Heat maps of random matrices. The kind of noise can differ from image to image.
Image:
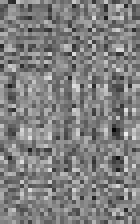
low rank plus noise
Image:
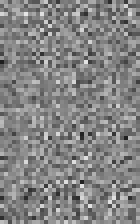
low rank plus noise
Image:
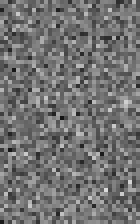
independent entries
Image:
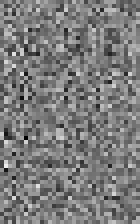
low rank plus noise
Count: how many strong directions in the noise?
three or four
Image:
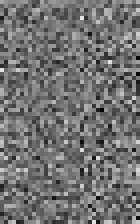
low rank plus noise
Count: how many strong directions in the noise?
three or four
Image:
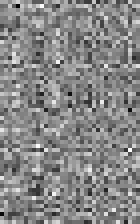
low rank plus noise
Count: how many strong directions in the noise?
one
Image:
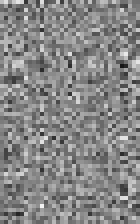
low rank plus noise
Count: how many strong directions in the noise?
three or four
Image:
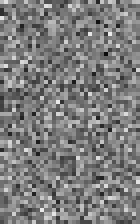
independent entries
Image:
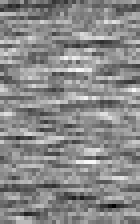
streaked along the rows
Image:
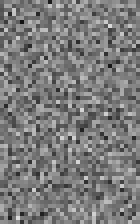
independent entries
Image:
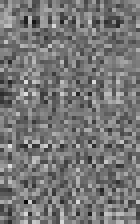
low rank plus noise
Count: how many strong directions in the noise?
one
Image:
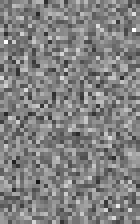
independent entries
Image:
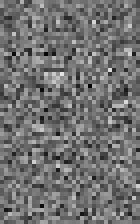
low rank plus noise
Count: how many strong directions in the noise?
three or four
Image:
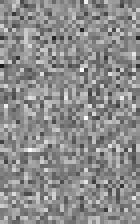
low rank plus noise
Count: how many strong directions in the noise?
five to eight
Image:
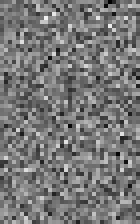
independent entries
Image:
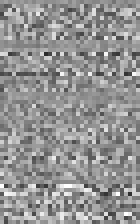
rows of uneven size
